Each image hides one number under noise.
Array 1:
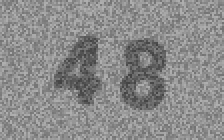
48
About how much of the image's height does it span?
half
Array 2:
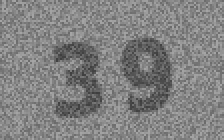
39
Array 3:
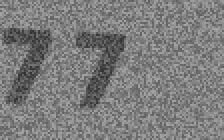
77
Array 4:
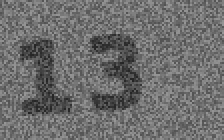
13
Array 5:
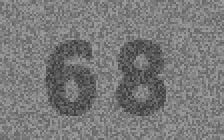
68
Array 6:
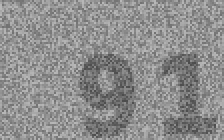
91
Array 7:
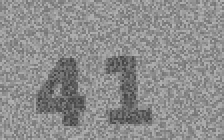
41
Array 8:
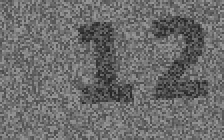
12
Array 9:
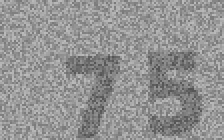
75
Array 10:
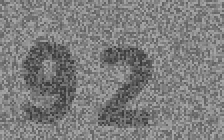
92
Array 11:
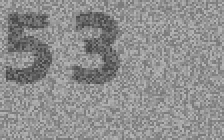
53
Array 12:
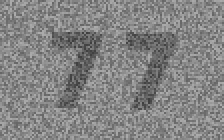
77
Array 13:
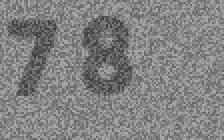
78
